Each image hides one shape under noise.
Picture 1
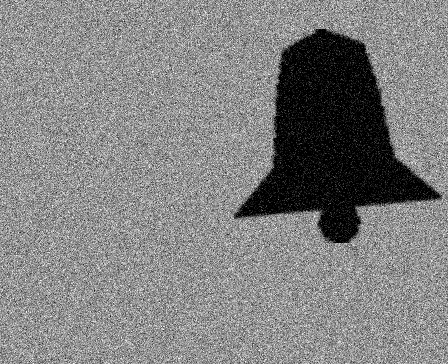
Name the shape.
bell
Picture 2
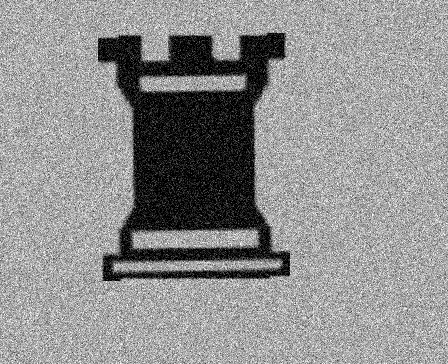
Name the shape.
chess rook
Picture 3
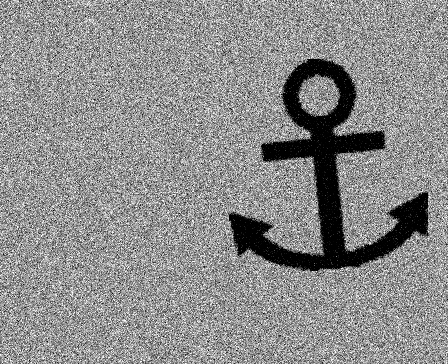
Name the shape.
anchor
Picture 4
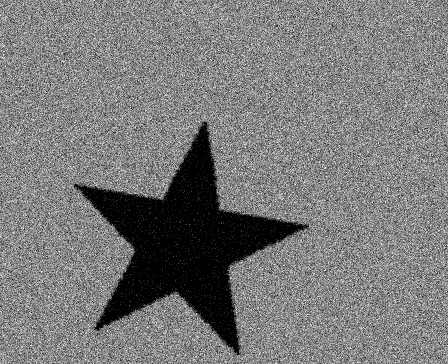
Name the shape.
star
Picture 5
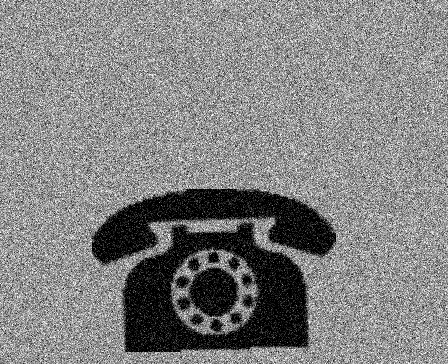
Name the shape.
telephone
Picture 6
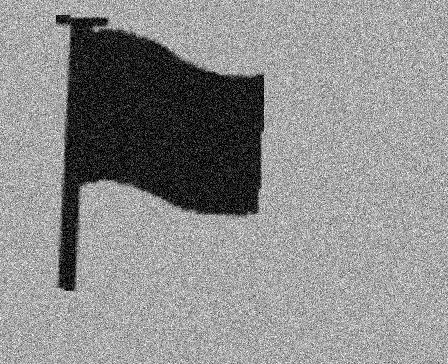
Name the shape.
flag
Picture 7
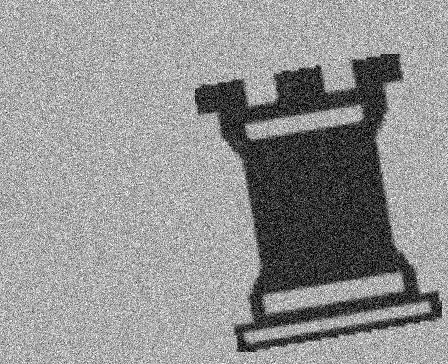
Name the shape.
chess rook
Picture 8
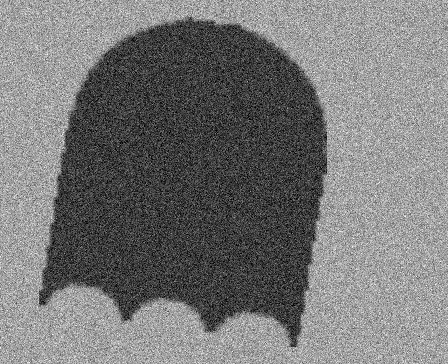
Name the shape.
ghost
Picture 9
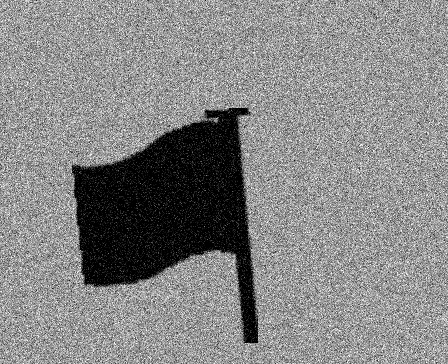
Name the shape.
flag
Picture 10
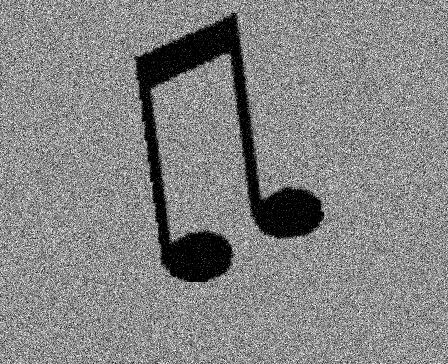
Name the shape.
pair of musical notes
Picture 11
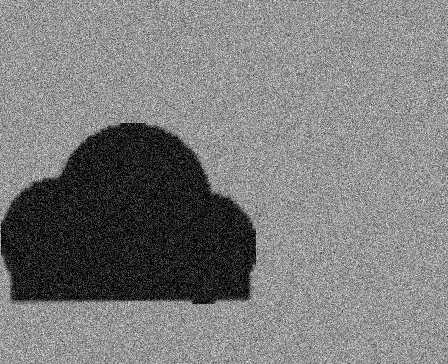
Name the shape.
cloud
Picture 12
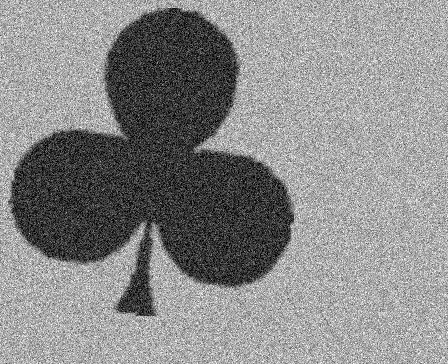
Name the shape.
club
